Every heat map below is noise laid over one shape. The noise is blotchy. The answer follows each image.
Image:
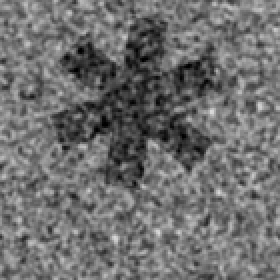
asterisk
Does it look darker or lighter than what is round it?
darker
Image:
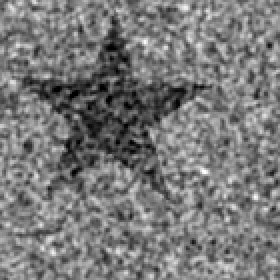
star
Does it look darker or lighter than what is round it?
darker
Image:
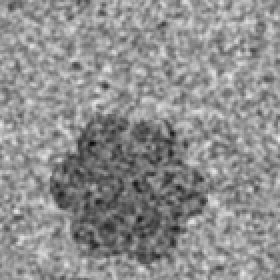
flower
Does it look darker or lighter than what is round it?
darker
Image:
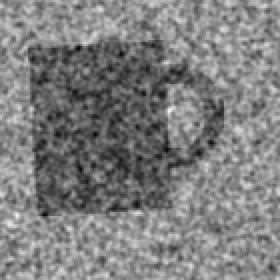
cup
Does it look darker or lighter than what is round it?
darker
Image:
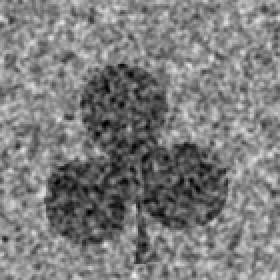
club
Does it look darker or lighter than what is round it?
darker
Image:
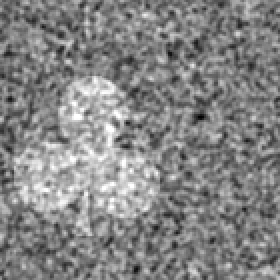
club
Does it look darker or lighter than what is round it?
lighter
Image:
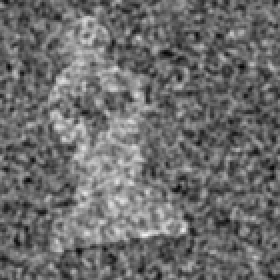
chess bishop
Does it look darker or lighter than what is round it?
lighter
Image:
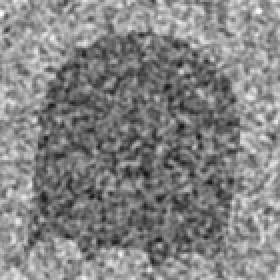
ghost
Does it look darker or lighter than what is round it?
darker
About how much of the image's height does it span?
nearly all
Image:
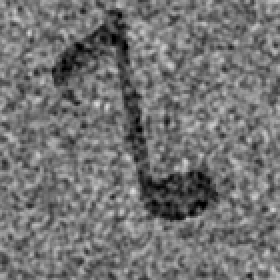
musical note
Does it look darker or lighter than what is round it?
darker
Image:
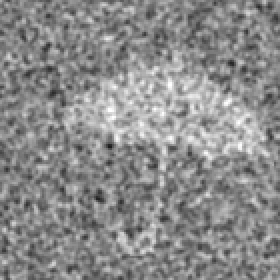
umbrella
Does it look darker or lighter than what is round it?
lighter
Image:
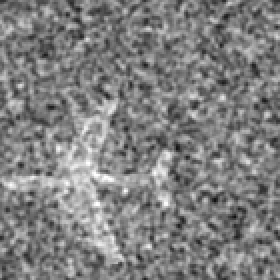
airplane
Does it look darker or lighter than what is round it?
lighter
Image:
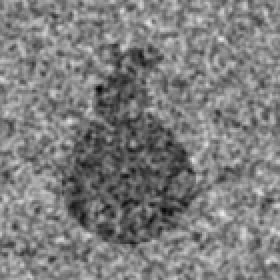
pear
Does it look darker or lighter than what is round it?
darker
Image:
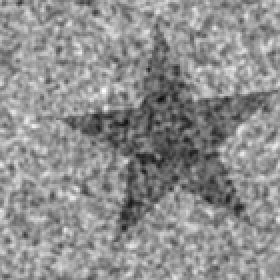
star
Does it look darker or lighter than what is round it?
darker
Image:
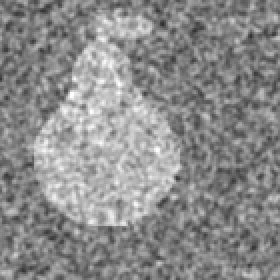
pear
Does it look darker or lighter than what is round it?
lighter
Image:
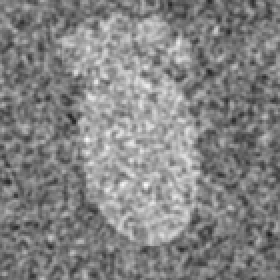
footprint
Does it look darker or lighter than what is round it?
lighter
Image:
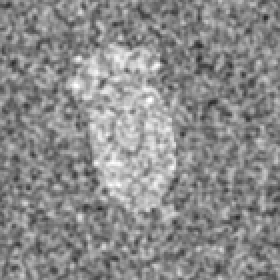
footprint
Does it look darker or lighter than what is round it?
lighter
